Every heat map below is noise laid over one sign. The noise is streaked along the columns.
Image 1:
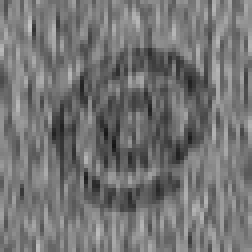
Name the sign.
at sign
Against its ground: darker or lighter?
darker
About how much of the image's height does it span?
two thirds
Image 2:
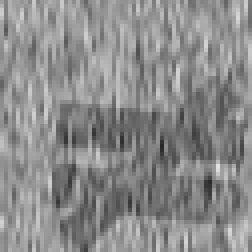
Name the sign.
not-equal sign
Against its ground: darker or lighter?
darker
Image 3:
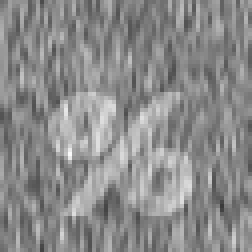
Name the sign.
percent sign
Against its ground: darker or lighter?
lighter
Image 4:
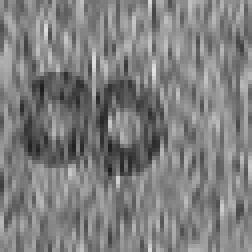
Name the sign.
infinity sign
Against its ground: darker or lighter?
darker
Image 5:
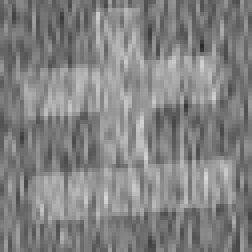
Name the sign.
plus-minus sign
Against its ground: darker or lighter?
lighter
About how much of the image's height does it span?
nearly all
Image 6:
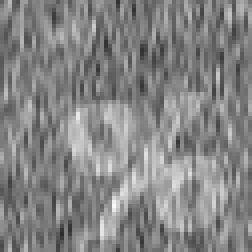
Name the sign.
percent sign
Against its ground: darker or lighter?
lighter
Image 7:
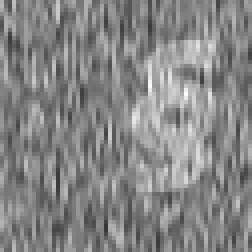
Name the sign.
section sign
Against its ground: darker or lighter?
lighter
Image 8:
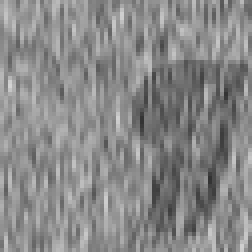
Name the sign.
pilcrow
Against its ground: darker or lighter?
darker
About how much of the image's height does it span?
two thirds
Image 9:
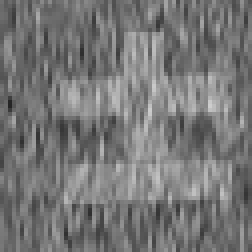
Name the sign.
plus-minus sign
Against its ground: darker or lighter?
lighter
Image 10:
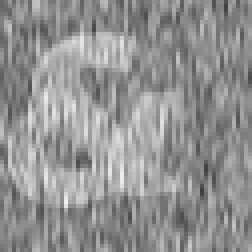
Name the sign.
ampersand
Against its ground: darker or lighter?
lighter
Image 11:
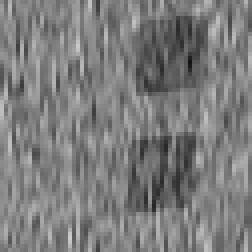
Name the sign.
colon
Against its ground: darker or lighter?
darker
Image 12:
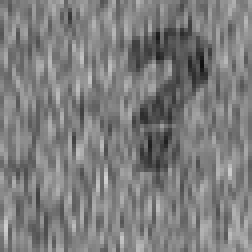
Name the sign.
question mark
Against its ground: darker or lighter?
darker
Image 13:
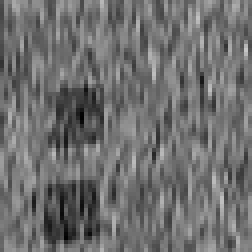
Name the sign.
colon
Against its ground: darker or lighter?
darker
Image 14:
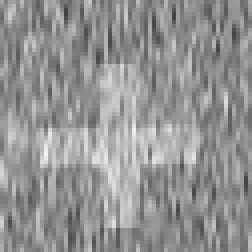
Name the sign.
plus sign
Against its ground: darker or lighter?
lighter
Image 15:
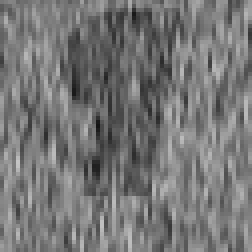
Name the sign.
pilcrow
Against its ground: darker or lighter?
darker
